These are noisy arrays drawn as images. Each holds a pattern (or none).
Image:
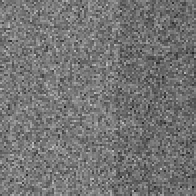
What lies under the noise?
a sharp edge
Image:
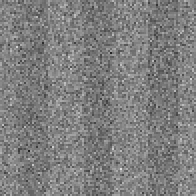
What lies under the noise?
vertical stripes
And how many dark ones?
3
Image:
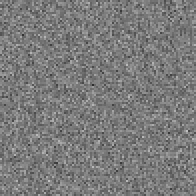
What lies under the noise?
only noise
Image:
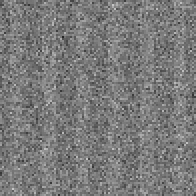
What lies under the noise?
vertical stripes
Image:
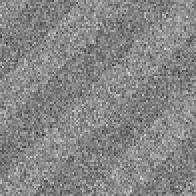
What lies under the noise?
diagonal stripes
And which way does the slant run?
bottom left to top right
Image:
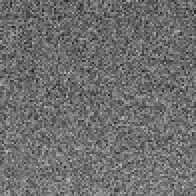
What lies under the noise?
a smooth slope
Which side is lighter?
bottom
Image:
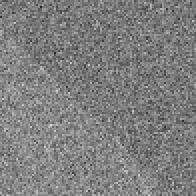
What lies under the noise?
a sharp edge
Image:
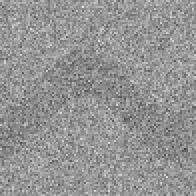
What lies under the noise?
a wavy band
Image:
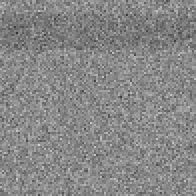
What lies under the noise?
one horizontal stripe
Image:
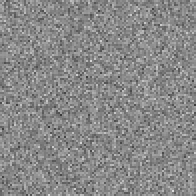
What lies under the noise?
only noise
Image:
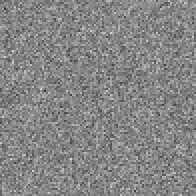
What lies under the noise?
only noise
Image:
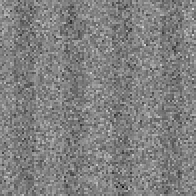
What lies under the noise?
vertical stripes
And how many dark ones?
4
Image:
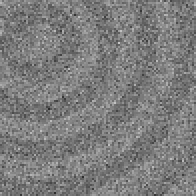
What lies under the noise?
rings round one point
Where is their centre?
top left
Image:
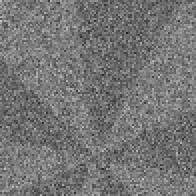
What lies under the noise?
spokes from one point
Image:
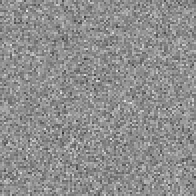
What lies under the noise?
only noise
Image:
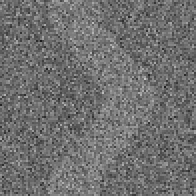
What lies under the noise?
a wavy band
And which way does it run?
top to bottom
